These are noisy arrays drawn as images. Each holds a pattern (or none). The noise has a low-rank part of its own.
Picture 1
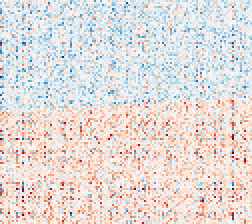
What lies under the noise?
a sharp edge
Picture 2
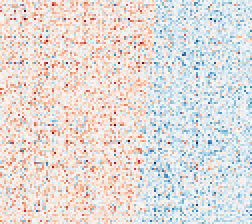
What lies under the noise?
a sharp edge
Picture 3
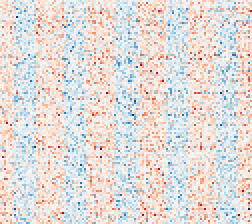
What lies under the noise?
vertical stripes
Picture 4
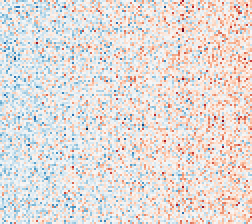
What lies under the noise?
a smooth slope
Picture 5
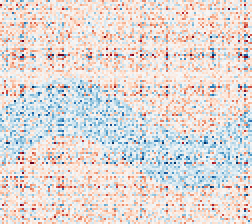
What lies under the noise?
a wavy band
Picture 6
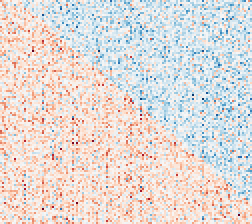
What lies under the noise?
a sharp edge
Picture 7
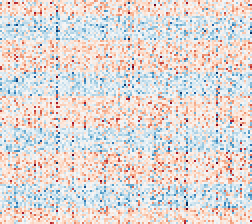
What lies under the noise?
horizontal stripes
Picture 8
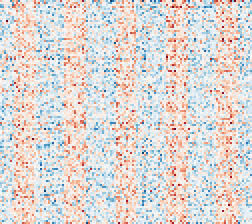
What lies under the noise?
vertical stripes
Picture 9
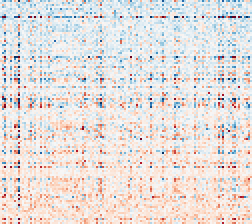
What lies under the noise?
a smooth slope
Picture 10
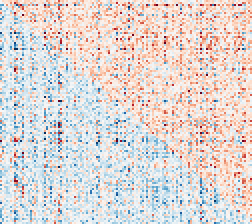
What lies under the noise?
a sharp edge
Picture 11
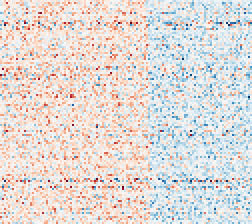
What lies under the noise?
a sharp edge
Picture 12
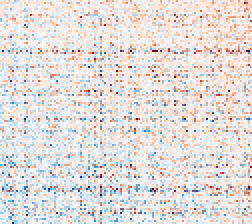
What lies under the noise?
a smooth slope
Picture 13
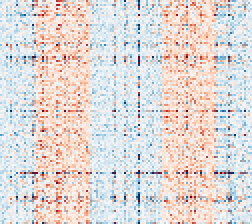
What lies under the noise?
vertical stripes
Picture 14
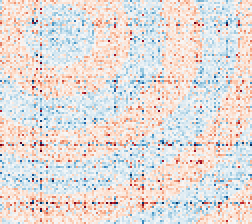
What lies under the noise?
rings round one point
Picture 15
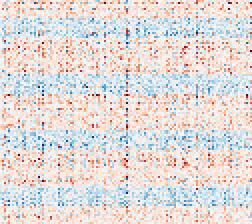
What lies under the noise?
horizontal stripes
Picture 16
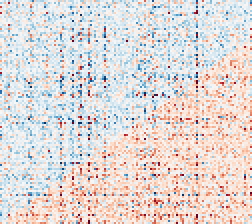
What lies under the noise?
a sharp edge
